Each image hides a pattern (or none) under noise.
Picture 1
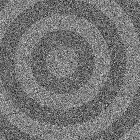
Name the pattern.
rings round one point
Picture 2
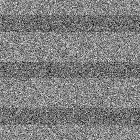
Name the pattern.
horizontal stripes
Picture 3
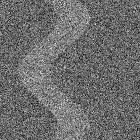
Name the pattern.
a wavy band
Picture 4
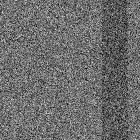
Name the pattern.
one vertical stripe
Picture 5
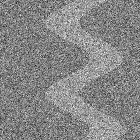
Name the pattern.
a wavy band
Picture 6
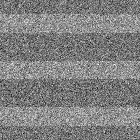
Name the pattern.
horizontal stripes
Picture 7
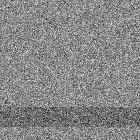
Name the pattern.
one horizontal stripe
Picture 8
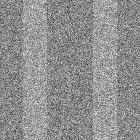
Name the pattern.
vertical stripes
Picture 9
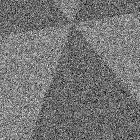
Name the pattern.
spokes from one point
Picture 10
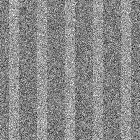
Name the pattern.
vertical stripes
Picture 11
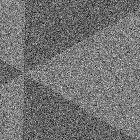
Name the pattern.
spokes from one point
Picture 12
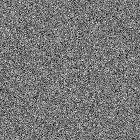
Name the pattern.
only noise
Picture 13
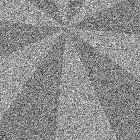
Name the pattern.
spokes from one point
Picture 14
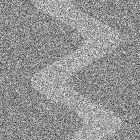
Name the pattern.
a wavy band
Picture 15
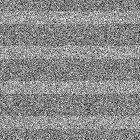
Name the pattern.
horizontal stripes
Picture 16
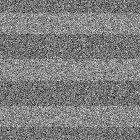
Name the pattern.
horizontal stripes
